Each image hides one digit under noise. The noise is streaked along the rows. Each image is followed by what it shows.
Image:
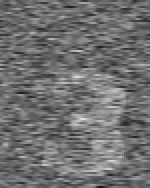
light 3
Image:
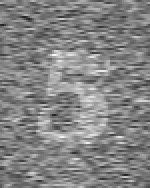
light 5
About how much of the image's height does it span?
half
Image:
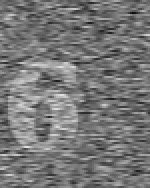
light 6
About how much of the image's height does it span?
half
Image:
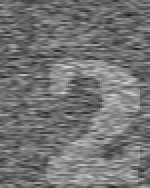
light 2
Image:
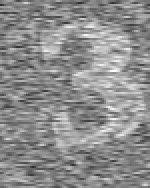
light 3
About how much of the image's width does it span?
two thirds
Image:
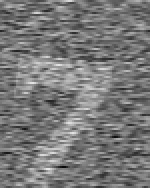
light 7
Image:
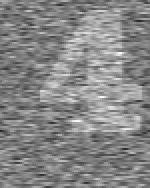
light 4
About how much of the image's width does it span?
two thirds
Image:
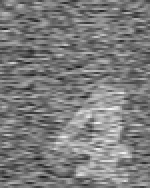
light 4
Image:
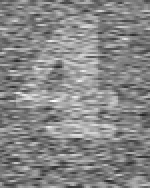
light 4
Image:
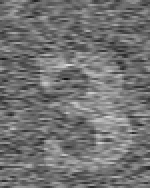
light 3
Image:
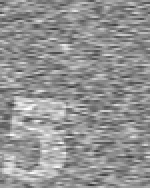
light 5
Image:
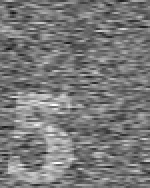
light 5
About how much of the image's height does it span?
half
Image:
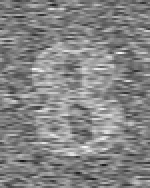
light 8
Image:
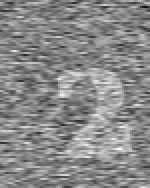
light 2
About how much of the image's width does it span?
half
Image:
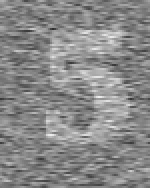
light 5
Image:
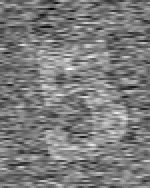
light 5
